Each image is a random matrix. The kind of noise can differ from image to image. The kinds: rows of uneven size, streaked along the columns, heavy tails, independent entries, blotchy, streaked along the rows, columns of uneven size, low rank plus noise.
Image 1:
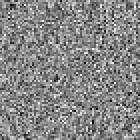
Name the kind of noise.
low rank plus noise
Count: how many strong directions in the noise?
two
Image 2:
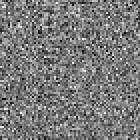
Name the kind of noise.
low rank plus noise
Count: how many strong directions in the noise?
five to eight
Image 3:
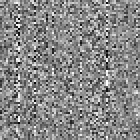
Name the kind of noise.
columns of uneven size
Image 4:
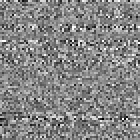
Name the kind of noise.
rows of uneven size
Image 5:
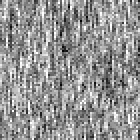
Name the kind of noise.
streaked along the columns
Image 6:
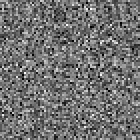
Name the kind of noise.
low rank plus noise
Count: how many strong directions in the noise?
one
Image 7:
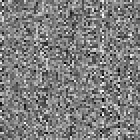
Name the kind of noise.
columns of uneven size
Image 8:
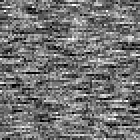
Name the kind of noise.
streaked along the rows
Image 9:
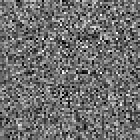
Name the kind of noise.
low rank plus noise
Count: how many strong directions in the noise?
two
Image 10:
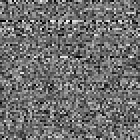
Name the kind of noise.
rows of uneven size
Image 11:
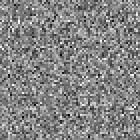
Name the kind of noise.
low rank plus noise
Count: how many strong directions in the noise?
two
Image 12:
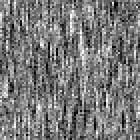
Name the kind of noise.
streaked along the columns
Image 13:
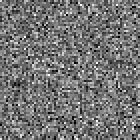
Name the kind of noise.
low rank plus noise
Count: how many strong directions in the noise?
one
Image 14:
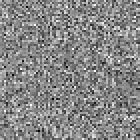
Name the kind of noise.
low rank plus noise
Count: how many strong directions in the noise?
two
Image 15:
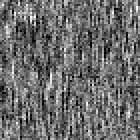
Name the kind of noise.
streaked along the columns
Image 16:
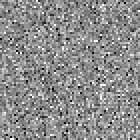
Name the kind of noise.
heavy tails
